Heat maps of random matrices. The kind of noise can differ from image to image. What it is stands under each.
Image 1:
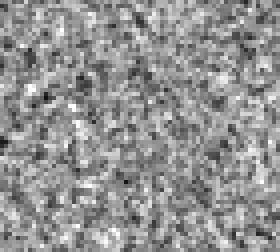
blotchy
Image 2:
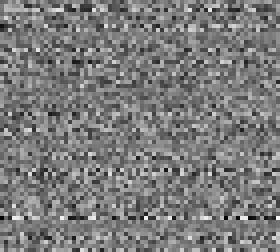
rows of uneven size
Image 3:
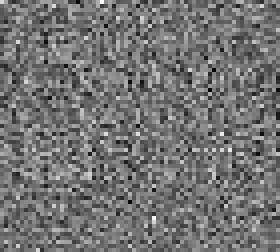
low rank plus noise
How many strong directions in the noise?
three or four
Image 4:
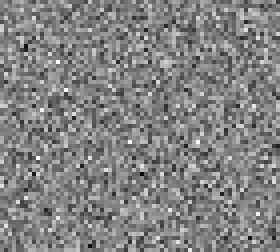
independent entries
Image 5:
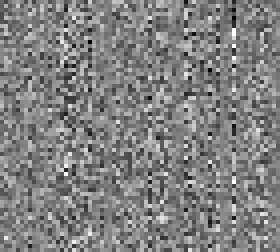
columns of uneven size
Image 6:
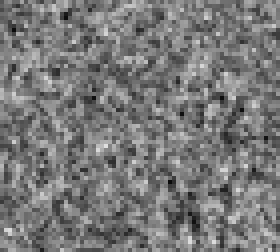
blotchy
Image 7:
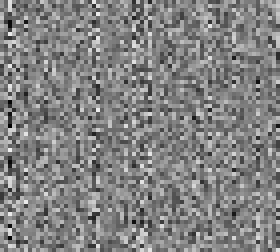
columns of uneven size
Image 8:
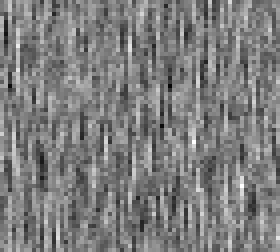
streaked along the columns
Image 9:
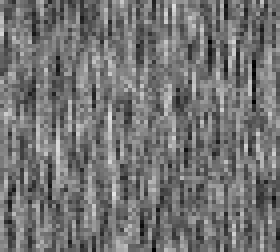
streaked along the columns
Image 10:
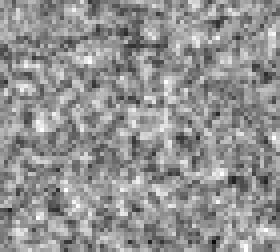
blotchy
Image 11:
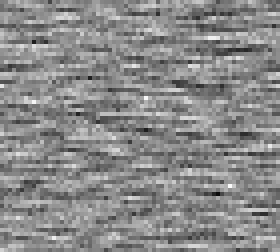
streaked along the rows
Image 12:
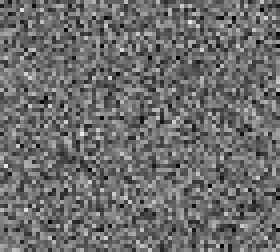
independent entries
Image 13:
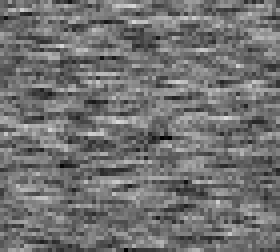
streaked along the rows
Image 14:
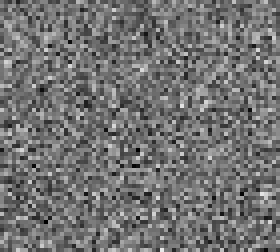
low rank plus noise
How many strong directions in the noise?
five to eight
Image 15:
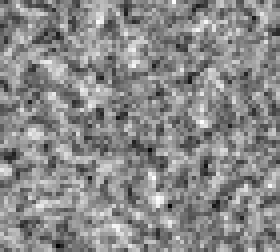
blotchy
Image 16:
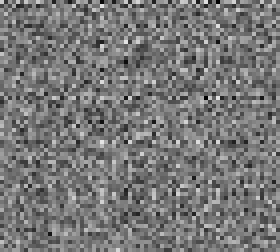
low rank plus noise
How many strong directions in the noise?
one
